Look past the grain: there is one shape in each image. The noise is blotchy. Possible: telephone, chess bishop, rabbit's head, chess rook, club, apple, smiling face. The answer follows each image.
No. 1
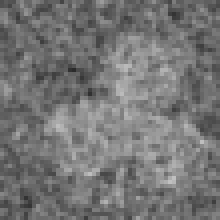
club
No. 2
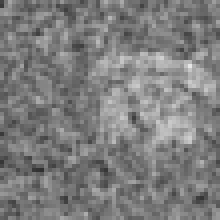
telephone
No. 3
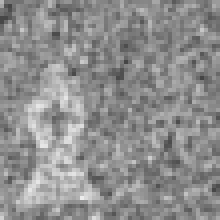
chess bishop
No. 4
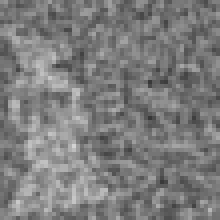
chess bishop
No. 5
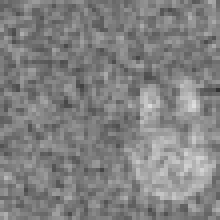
rabbit's head
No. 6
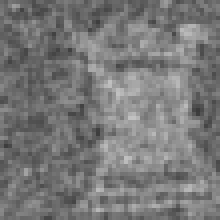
chess rook
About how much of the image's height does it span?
nearly all
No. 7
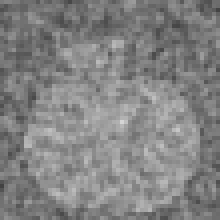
apple
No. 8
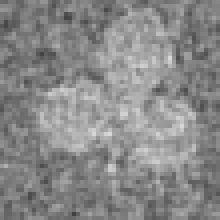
club
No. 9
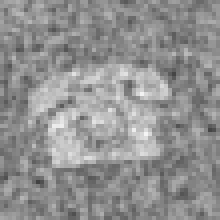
telephone
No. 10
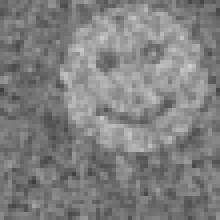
smiling face
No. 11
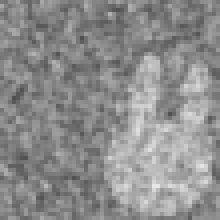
rabbit's head
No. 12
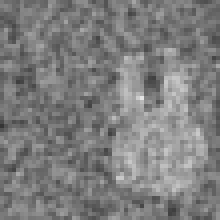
rabbit's head
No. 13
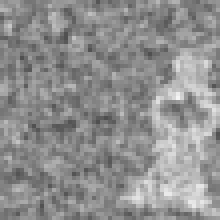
chess bishop
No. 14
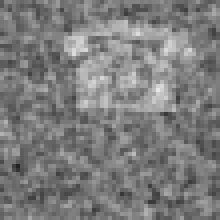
telephone
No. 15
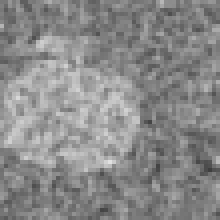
apple
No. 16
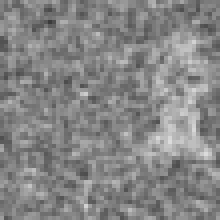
chess bishop
